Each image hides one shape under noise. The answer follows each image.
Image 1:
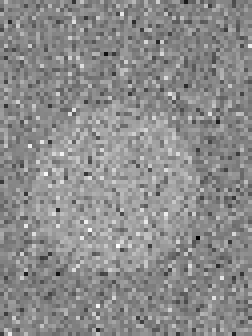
disc
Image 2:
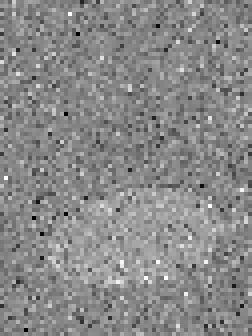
ellipse
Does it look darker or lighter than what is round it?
lighter
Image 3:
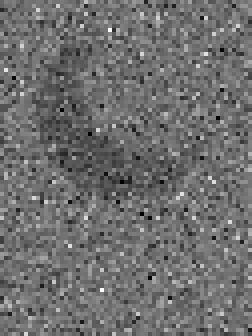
crescent
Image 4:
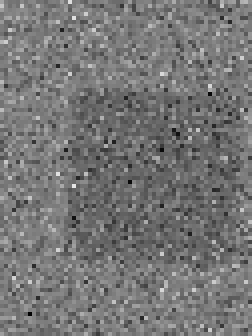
square
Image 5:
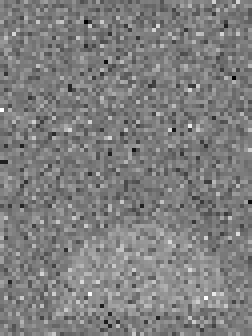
half disc
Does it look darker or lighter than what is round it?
lighter
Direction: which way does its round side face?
up
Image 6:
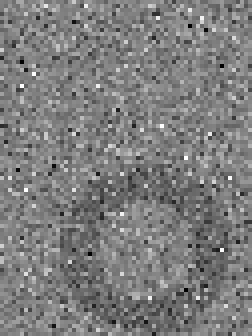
ring
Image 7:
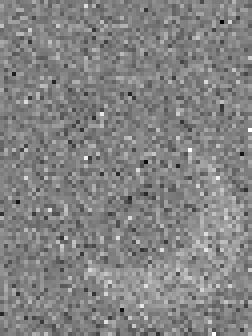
crescent
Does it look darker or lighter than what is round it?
lighter
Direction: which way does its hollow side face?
up and left
